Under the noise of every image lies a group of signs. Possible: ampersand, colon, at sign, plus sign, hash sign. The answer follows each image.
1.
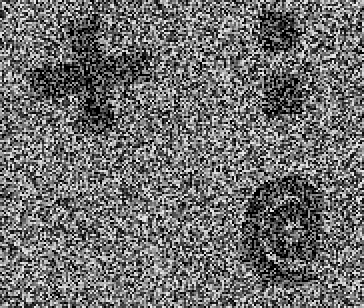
top left: plus sign; top right: colon; bottom right: at sign
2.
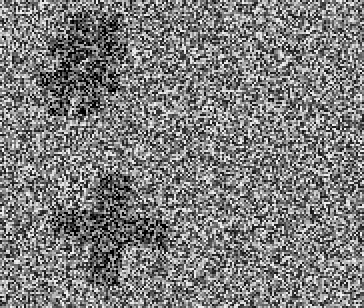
top left: hash sign; bottom left: plus sign
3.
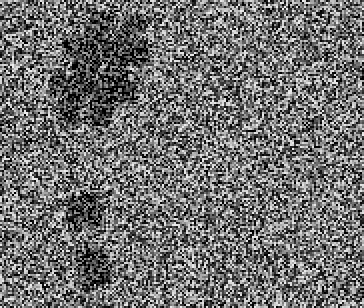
top left: hash sign; bottom left: colon
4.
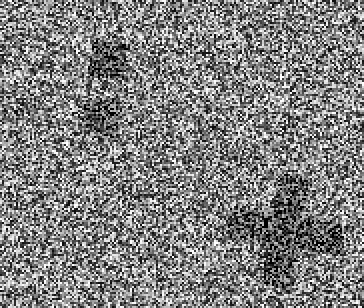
top left: colon; bottom right: plus sign
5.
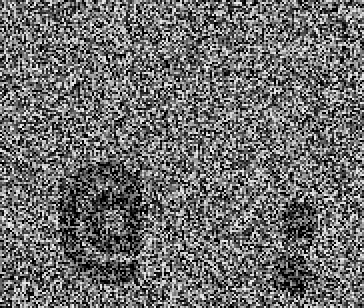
bottom left: at sign; bottom right: colon
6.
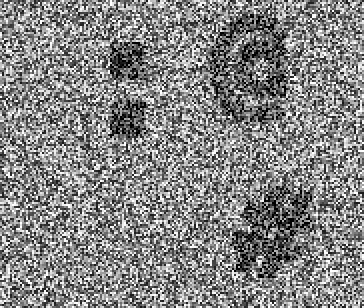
top left: colon; top right: at sign; bottom right: hash sign
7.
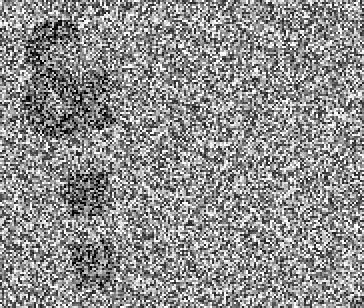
top left: ampersand; bottom left: colon
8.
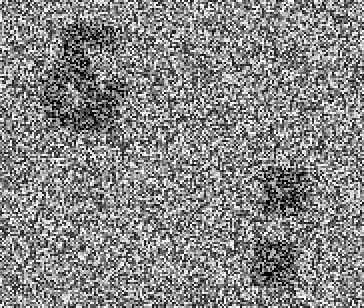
top left: ampersand; bottom right: colon
